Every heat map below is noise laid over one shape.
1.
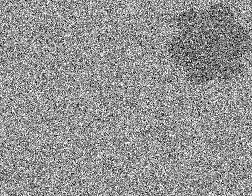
flower
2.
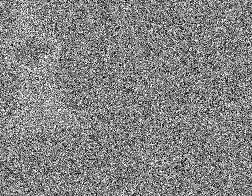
chess bishop
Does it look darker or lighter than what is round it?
lighter
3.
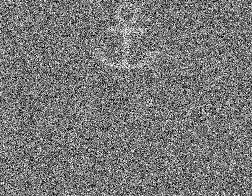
anchor
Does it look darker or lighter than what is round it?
lighter
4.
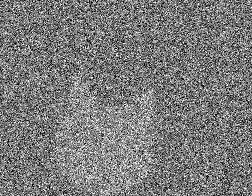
cat's head
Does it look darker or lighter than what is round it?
lighter
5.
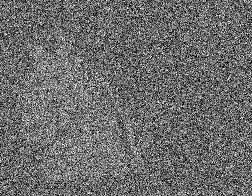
chess knight
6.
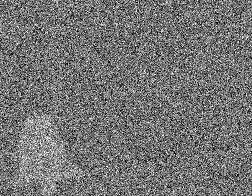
bell
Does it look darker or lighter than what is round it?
lighter
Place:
bottom left
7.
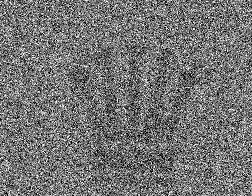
chess queen
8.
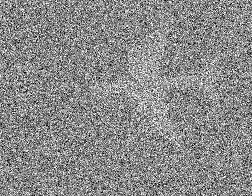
airplane
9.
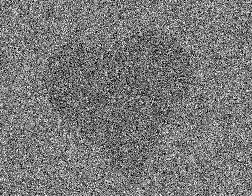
heart
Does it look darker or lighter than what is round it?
darker
